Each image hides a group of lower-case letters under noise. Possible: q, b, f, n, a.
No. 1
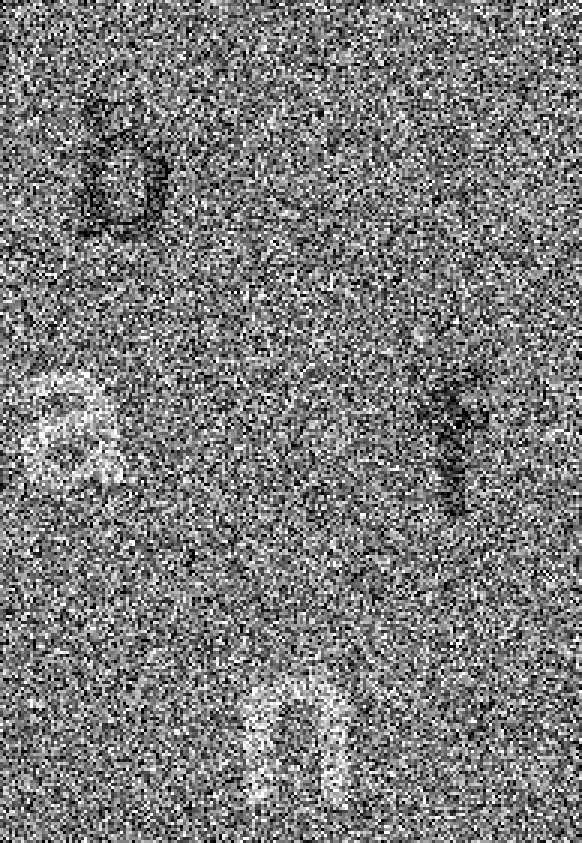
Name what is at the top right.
nothing
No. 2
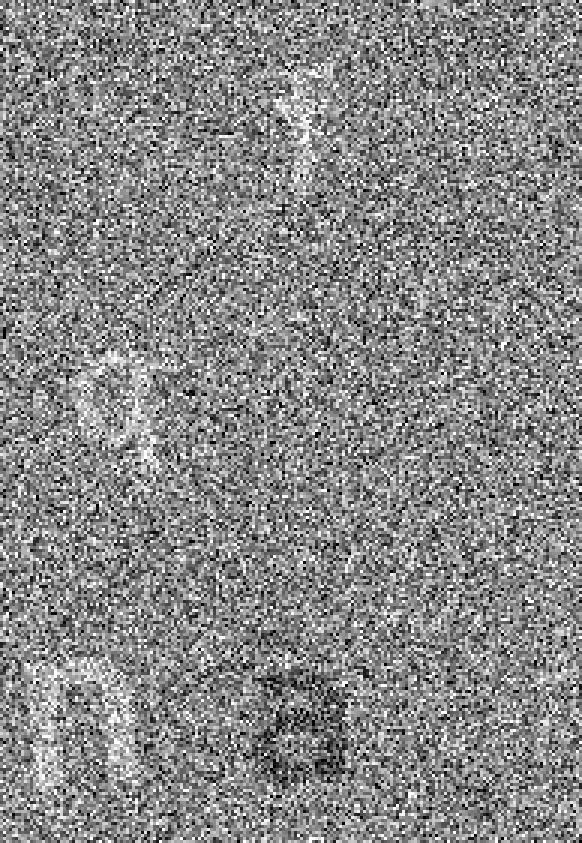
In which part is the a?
bottom middle
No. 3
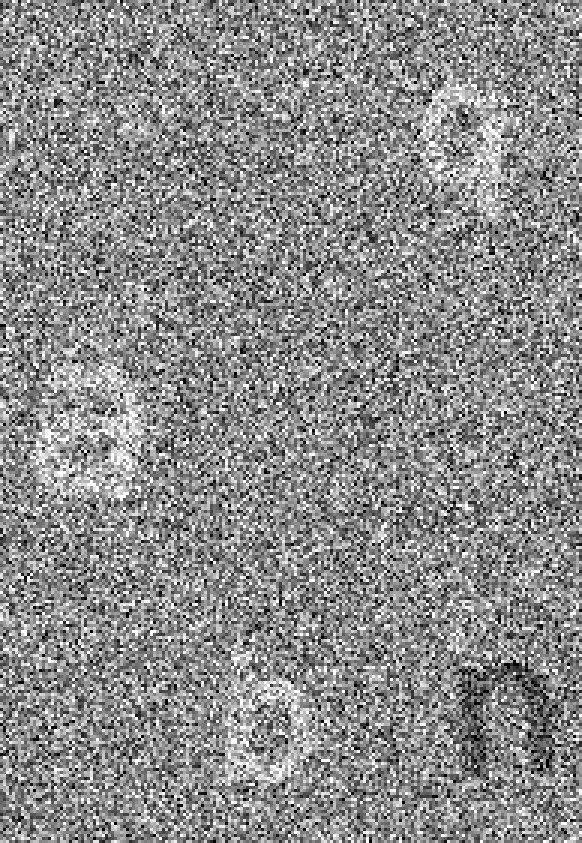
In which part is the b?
bottom middle
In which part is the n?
bottom right
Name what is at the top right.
q
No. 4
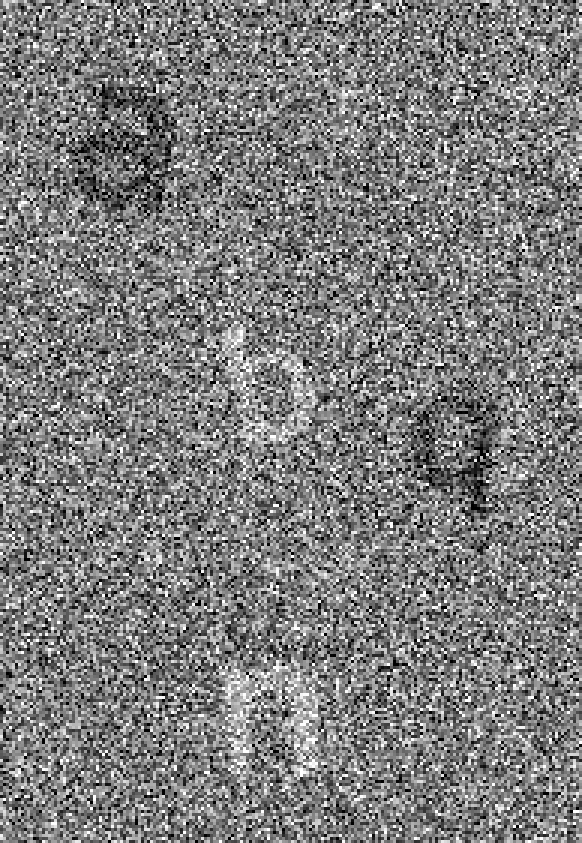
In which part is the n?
bottom middle
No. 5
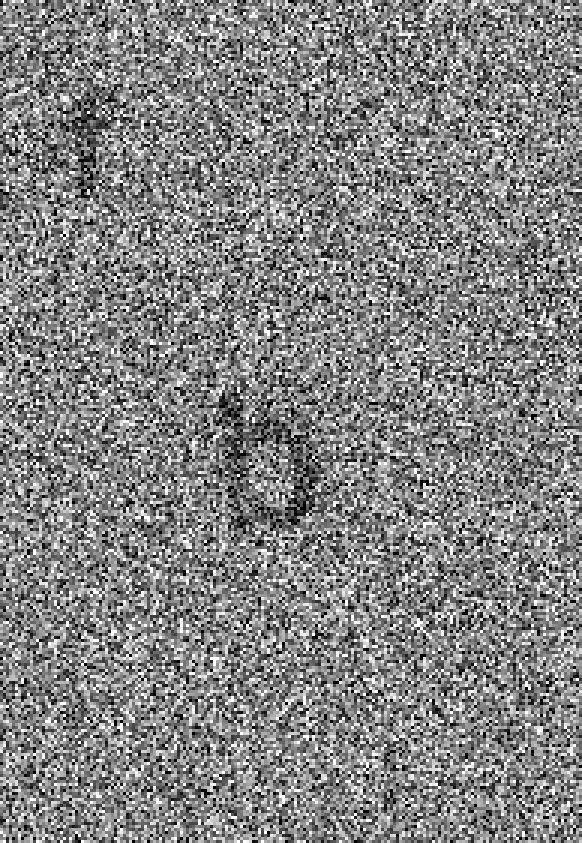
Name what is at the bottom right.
nothing
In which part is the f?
top left
